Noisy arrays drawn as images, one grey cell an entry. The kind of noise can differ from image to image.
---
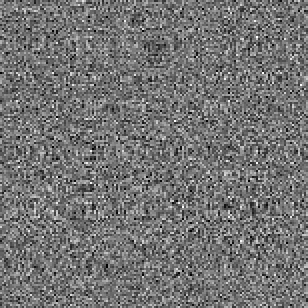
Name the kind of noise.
low rank plus noise
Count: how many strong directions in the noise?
five to eight
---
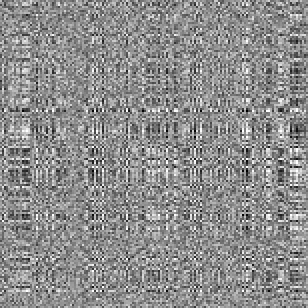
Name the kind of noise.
low rank plus noise
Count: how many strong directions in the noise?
one
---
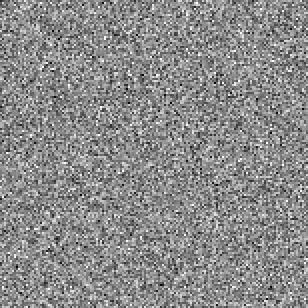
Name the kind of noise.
independent entries
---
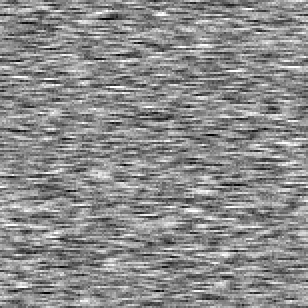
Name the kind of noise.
streaked along the rows
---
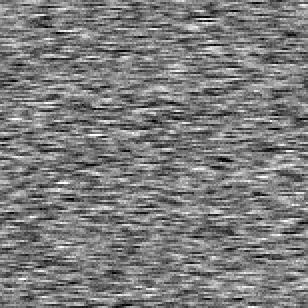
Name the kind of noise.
streaked along the rows
